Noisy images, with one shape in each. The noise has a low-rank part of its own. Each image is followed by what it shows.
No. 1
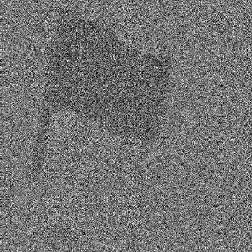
dark flag
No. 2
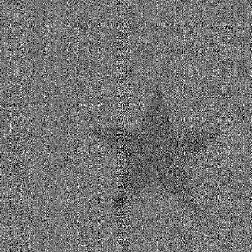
dark star
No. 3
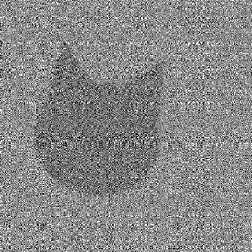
dark cat's head
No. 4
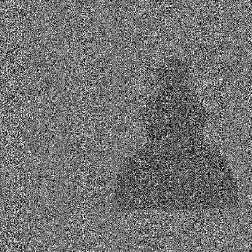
dark chess pawn
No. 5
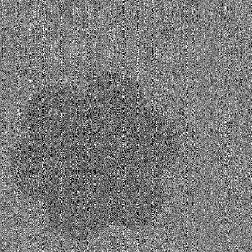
dark flower
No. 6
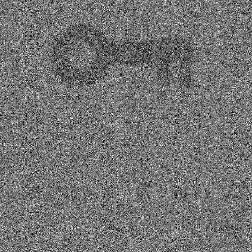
dark key
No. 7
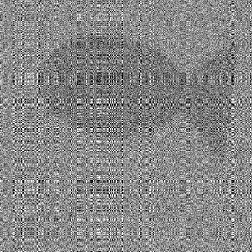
dark fish
